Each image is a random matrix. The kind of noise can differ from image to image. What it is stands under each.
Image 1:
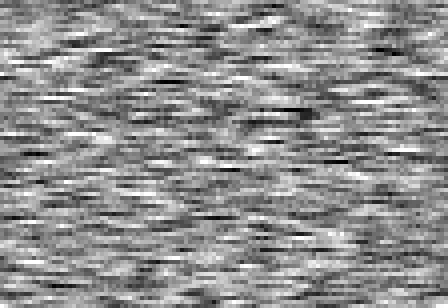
streaked along the rows
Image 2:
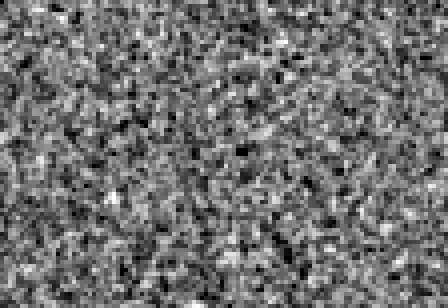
blotchy
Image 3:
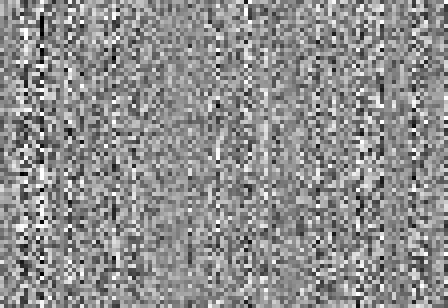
columns of uneven size
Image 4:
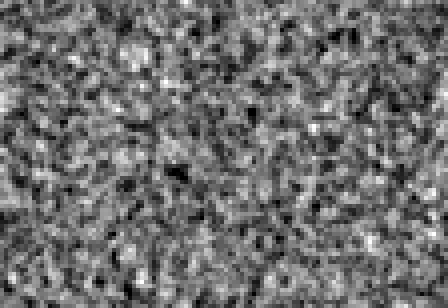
blotchy
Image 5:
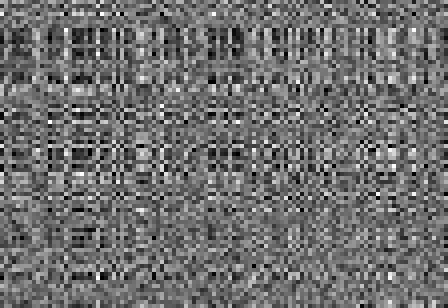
low rank plus noise
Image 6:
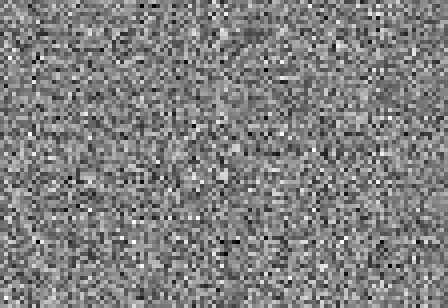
low rank plus noise
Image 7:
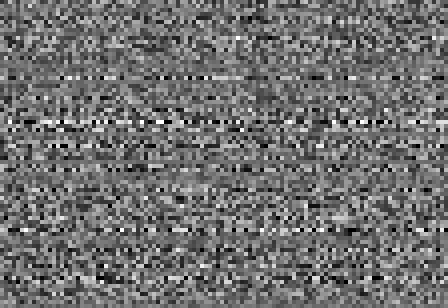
rows of uneven size
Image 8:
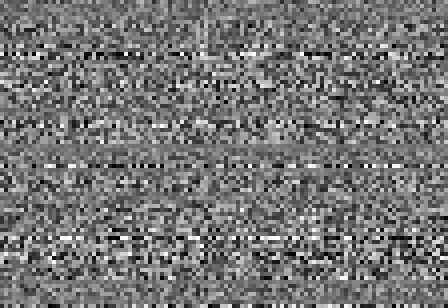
rows of uneven size
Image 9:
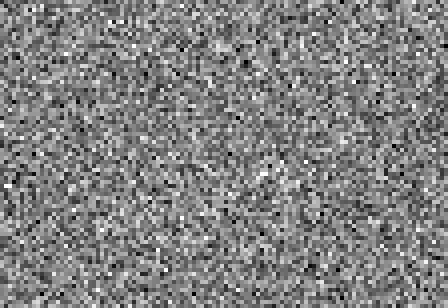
independent entries
